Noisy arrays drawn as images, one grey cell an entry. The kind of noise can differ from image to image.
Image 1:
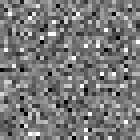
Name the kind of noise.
heavy tails
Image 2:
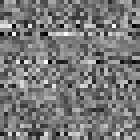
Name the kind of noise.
rows of uneven size
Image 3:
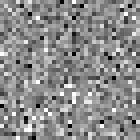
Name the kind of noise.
heavy tails
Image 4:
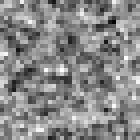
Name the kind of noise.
blotchy
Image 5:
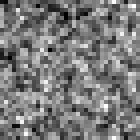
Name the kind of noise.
blotchy
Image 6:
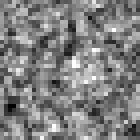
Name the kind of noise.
blotchy
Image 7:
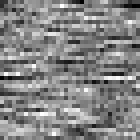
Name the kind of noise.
streaked along the rows
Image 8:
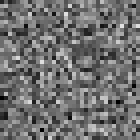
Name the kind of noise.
low rank plus noise
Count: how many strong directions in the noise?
five to eight
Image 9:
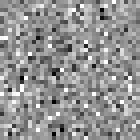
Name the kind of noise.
heavy tails
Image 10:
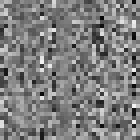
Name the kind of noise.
columns of uneven size
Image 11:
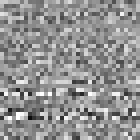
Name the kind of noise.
rows of uneven size
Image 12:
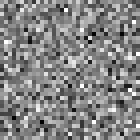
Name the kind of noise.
independent entries
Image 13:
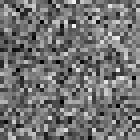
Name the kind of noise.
independent entries
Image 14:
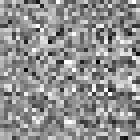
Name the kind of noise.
low rank plus noise
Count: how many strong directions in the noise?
three or four
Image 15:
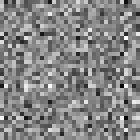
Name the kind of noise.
low rank plus noise
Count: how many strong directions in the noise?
one
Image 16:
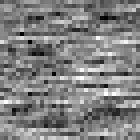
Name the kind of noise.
streaked along the rows
